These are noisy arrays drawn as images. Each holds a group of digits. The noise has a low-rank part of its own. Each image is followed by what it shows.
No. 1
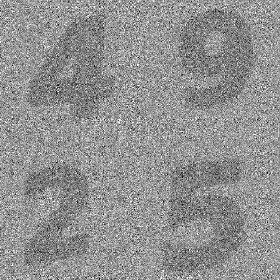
top left: 4; top right: 9; bottom left: 2; bottom right: 5
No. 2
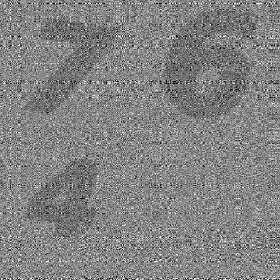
top left: 7; top right: 6; bottom left: 4
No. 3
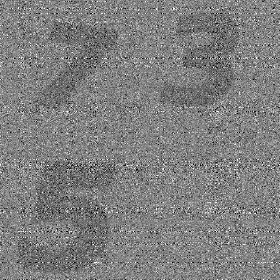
top left: 7; top right: 3; bottom left: 5
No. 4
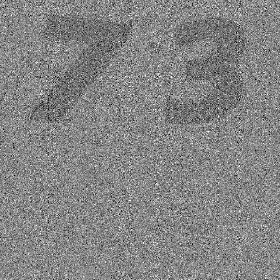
top left: 7; top right: 3
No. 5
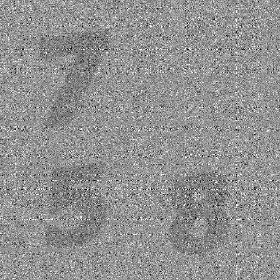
top left: 7; bottom left: 5; bottom right: 8
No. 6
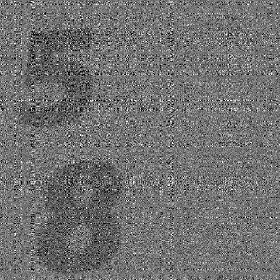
top left: 5; bottom left: 8
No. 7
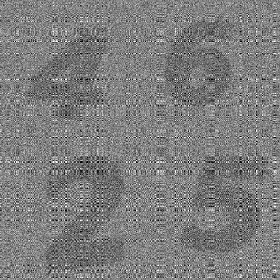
top left: 4; top right: 6; bottom left: 2; bottom right: 5
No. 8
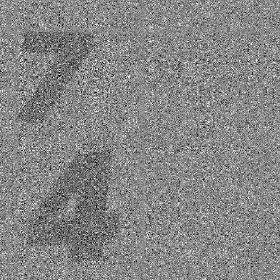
top left: 7; bottom left: 4
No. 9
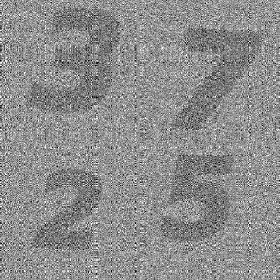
top left: 3; top right: 7; bottom left: 2; bottom right: 5
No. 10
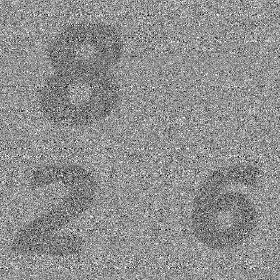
top left: 8; bottom left: 2; bottom right: 6
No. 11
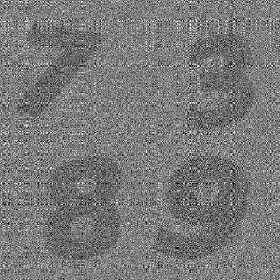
top left: 7; top right: 3; bottom left: 8; bottom right: 9
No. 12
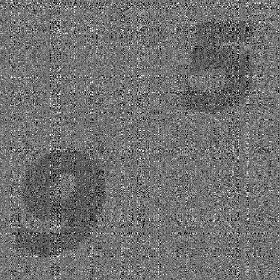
top right: 5; bottom left: 9
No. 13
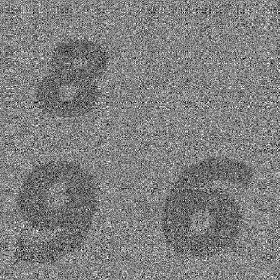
top left: 8; bottom left: 9; bottom right: 6
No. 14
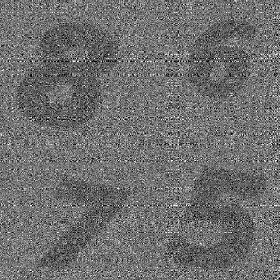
top left: 8; top right: 6; bottom left: 7; bottom right: 5
